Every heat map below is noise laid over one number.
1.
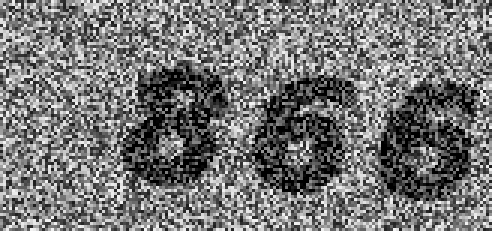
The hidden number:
866
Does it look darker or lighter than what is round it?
darker
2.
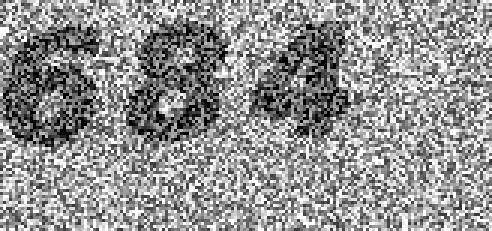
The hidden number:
684
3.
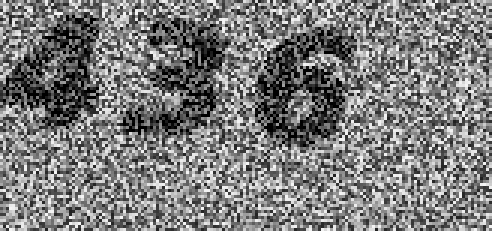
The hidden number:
436
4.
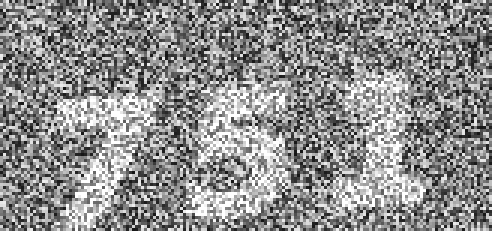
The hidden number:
751
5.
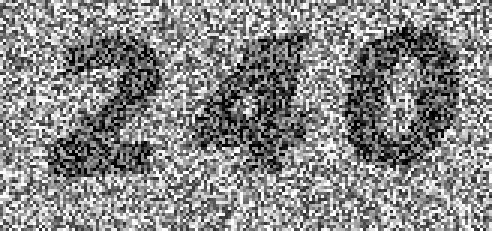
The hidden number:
240
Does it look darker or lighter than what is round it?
darker
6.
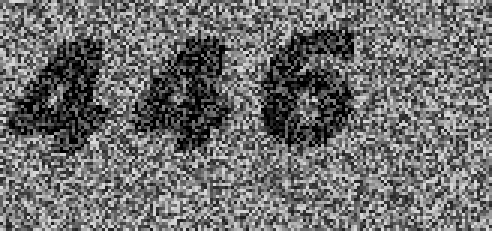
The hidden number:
446
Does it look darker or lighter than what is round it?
darker
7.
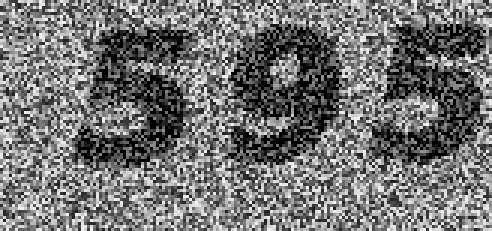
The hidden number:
595
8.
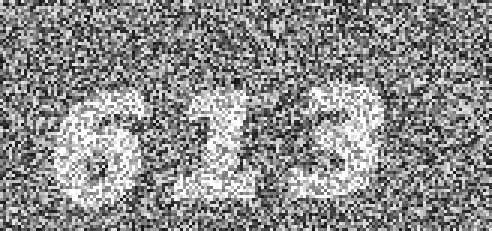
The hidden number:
613
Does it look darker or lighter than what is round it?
lighter
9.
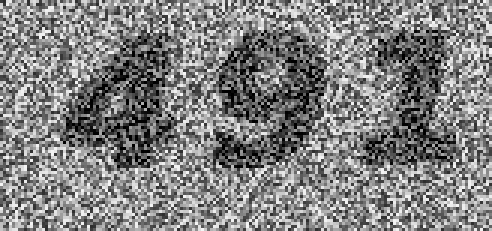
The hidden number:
491
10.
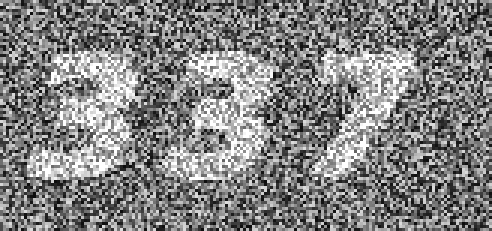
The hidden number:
337
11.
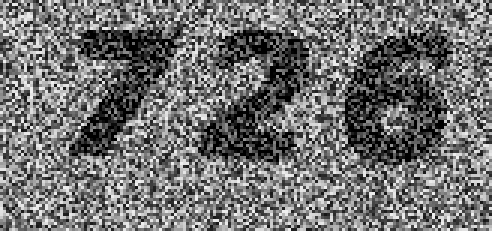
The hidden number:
726
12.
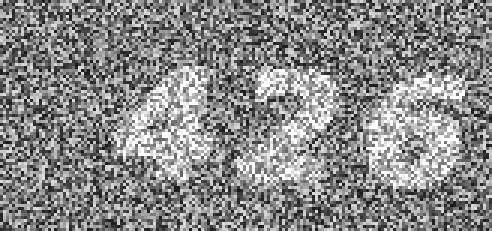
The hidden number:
426
